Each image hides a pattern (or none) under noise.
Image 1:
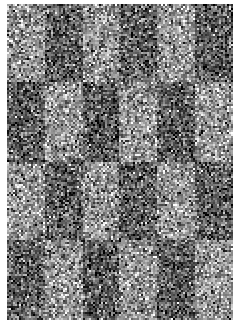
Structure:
a checkerboard
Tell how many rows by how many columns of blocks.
4 by 6
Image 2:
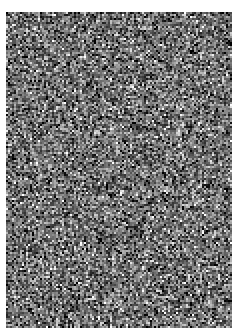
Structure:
only noise
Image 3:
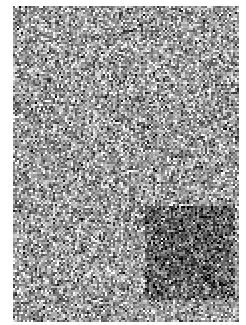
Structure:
one block
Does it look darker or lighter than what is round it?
darker
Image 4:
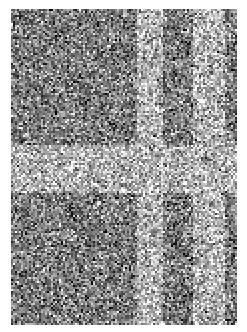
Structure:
bands of rows crossing bands of columns
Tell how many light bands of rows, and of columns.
1 and 2
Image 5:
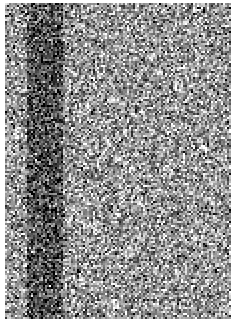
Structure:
one band of columns
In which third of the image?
left
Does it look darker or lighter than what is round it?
darker
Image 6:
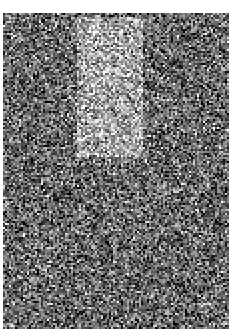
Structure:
one block
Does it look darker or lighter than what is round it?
lighter
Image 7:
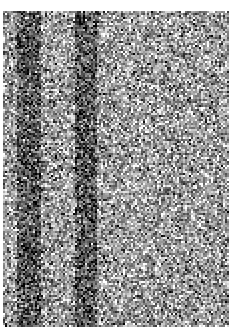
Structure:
bands of columns
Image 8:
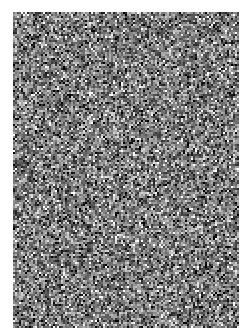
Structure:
only noise
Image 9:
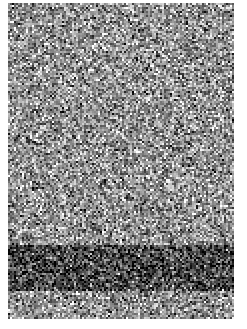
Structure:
one band of rows
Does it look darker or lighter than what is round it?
darker
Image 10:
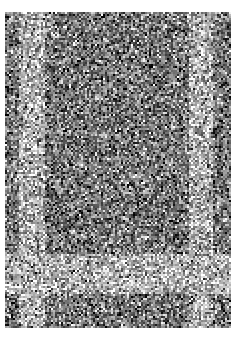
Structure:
bands of rows crossing bands of columns
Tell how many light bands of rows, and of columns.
1 and 2
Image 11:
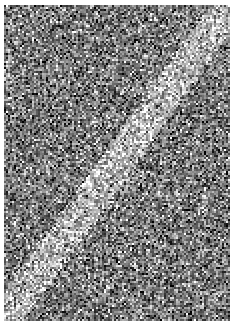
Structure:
a diagonal band
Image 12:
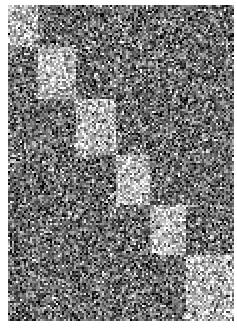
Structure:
blocks along the diagonal
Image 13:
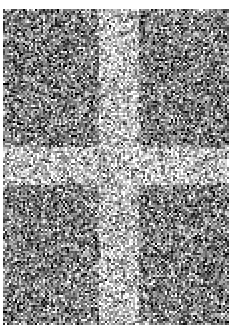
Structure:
bands of rows crossing bands of columns
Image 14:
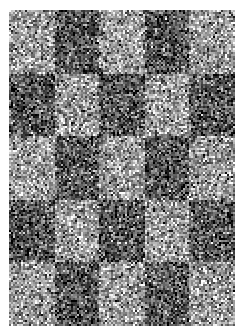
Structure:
a checkerboard
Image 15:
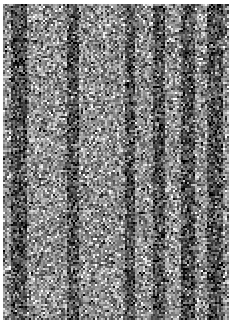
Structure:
bands of columns
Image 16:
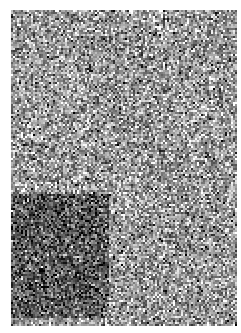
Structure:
one block
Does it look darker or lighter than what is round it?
darker
